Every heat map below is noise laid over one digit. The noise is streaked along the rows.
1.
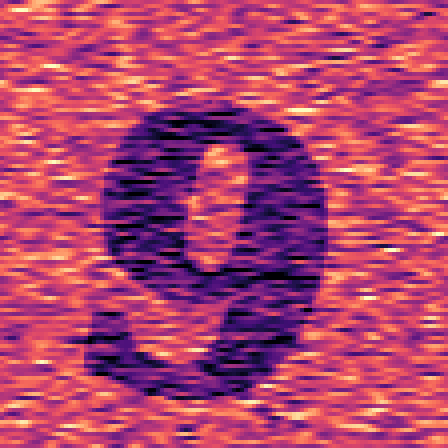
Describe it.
dark 9
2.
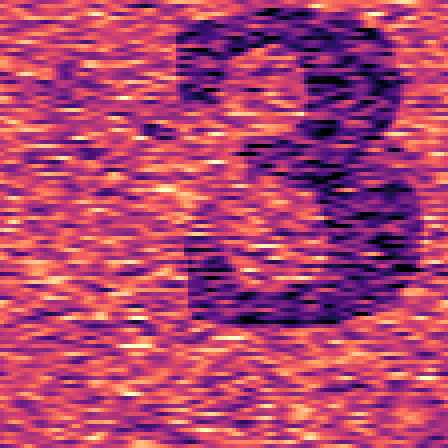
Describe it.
dark 3
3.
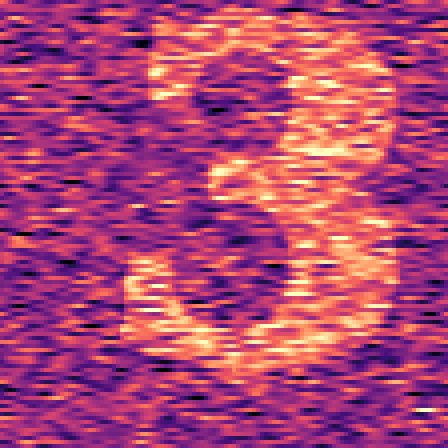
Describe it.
light 3
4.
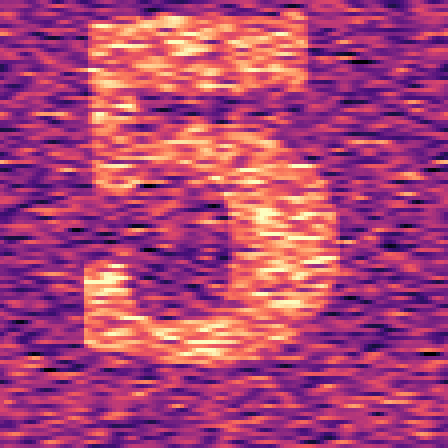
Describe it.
light 5
